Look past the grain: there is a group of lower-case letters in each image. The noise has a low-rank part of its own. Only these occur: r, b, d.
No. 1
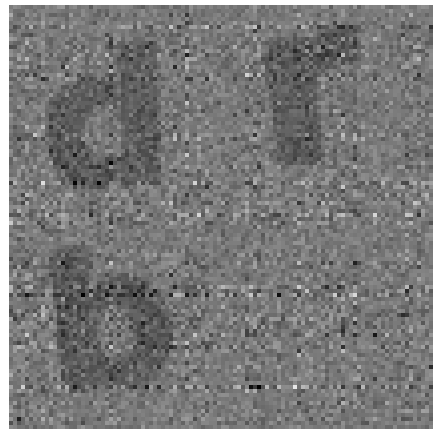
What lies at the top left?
d
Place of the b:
bottom left
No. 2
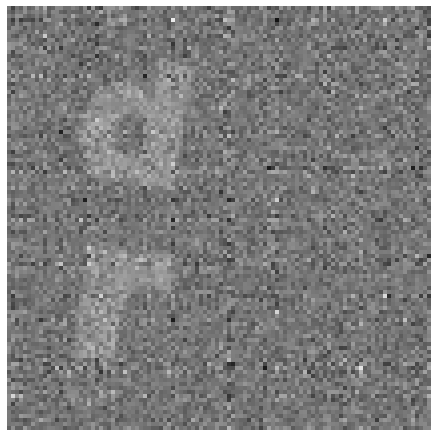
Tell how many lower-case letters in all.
2
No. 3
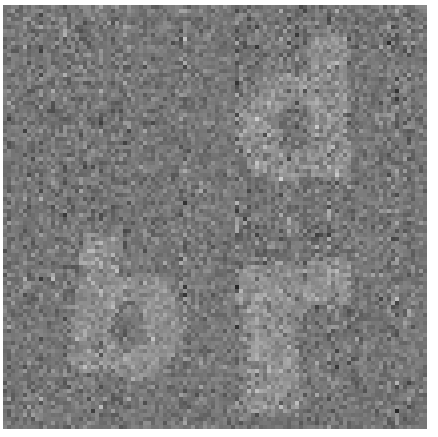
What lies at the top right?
d
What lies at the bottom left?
b
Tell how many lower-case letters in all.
3
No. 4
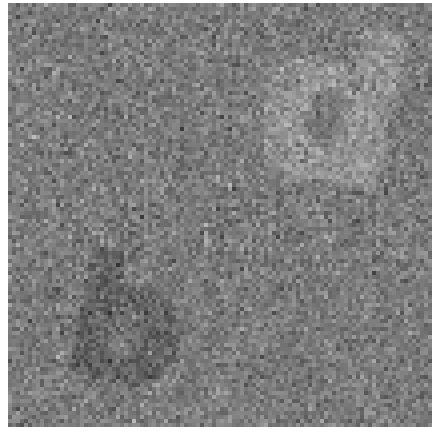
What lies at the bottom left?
b
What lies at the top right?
d
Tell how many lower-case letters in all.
2
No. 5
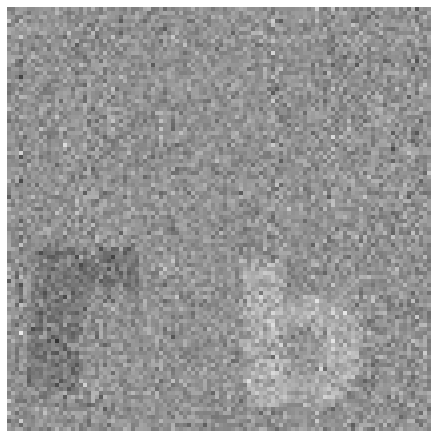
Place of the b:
bottom right
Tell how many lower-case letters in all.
2
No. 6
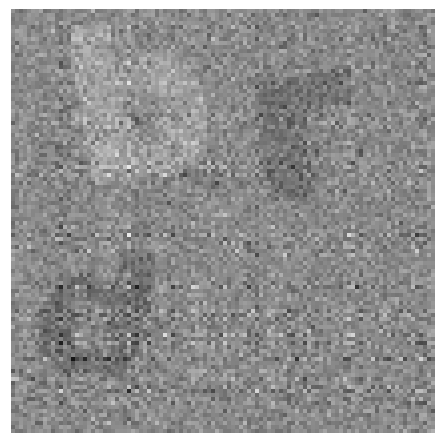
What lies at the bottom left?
d
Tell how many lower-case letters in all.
3
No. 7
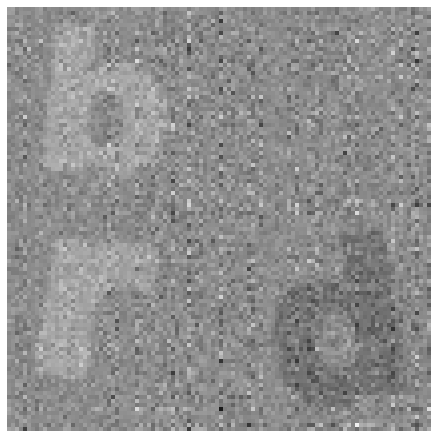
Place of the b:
top left
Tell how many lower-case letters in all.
3
